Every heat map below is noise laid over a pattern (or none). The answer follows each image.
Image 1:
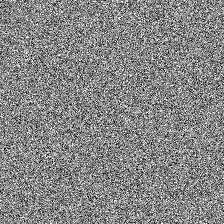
only noise
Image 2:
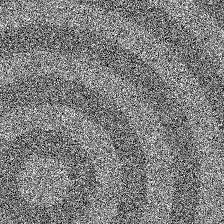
rings round one point
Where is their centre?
bottom left
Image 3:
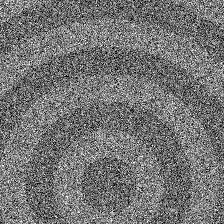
rings round one point
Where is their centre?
bottom middle
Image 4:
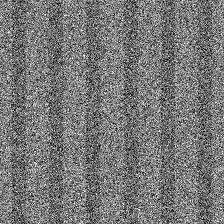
vertical stripes
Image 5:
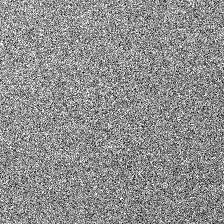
a smooth slope
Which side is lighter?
top left
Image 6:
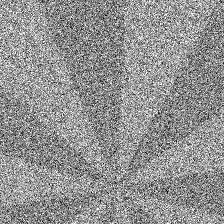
spokes from one point
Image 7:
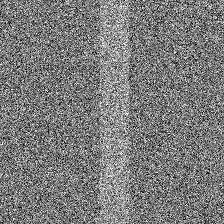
one vertical stripe
